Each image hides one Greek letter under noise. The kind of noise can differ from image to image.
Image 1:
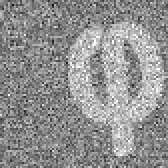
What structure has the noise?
low rank plus noise
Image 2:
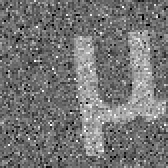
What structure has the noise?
heavy tails
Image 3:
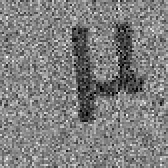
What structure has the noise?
low rank plus noise
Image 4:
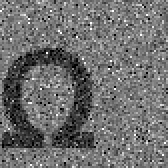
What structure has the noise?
heavy tails
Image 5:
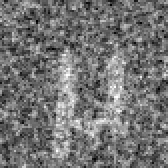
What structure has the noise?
blotchy
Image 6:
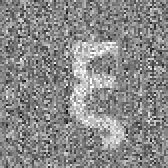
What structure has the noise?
columns of uneven size
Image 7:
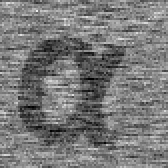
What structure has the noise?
streaked along the rows
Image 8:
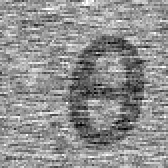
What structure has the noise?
streaked along the rows
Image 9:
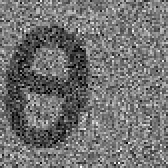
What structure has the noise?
low rank plus noise
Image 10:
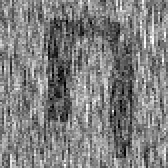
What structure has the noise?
streaked along the columns
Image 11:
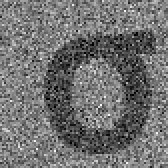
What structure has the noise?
independent entries
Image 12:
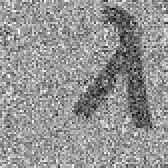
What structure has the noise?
low rank plus noise
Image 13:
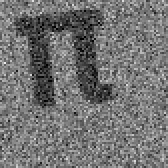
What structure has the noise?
independent entries
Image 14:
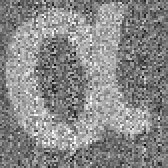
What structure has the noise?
columns of uneven size
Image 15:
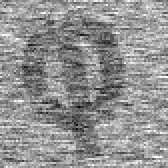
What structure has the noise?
streaked along the rows
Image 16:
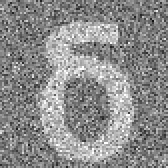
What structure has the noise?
independent entries
